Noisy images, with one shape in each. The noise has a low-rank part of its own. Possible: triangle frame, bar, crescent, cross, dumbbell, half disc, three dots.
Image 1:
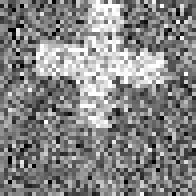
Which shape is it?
cross
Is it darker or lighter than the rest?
lighter
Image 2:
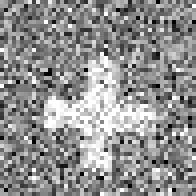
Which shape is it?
cross
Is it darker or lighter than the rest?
lighter
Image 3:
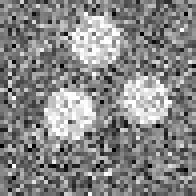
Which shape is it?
three dots
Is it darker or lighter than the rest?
lighter
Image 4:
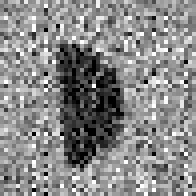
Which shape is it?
half disc
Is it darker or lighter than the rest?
darker
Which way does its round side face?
right
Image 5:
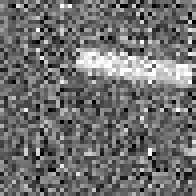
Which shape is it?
bar
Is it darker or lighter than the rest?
lighter
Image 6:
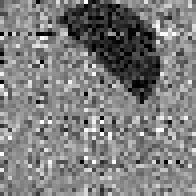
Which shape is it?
half disc
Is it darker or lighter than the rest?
darker
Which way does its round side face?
up and right
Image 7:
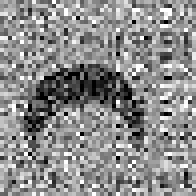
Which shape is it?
crescent
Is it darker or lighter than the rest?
darker
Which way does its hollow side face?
down
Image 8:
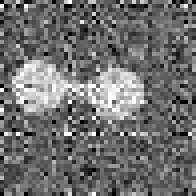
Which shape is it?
dumbbell
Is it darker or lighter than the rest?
lighter
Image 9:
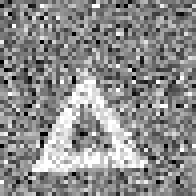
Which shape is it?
triangle frame
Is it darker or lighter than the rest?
lighter
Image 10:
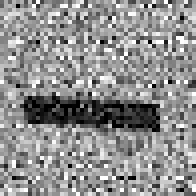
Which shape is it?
bar
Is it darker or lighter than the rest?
darker
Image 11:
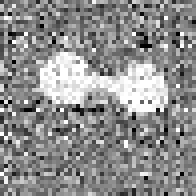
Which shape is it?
dumbbell
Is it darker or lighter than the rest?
lighter
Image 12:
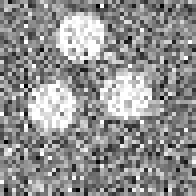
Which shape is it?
three dots
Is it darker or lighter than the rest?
lighter
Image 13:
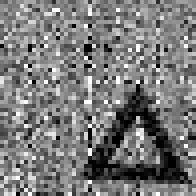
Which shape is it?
triangle frame
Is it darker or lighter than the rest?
darker
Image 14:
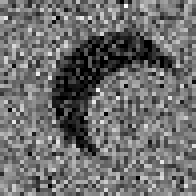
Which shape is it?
crescent
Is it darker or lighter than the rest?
darker
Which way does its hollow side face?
down and right
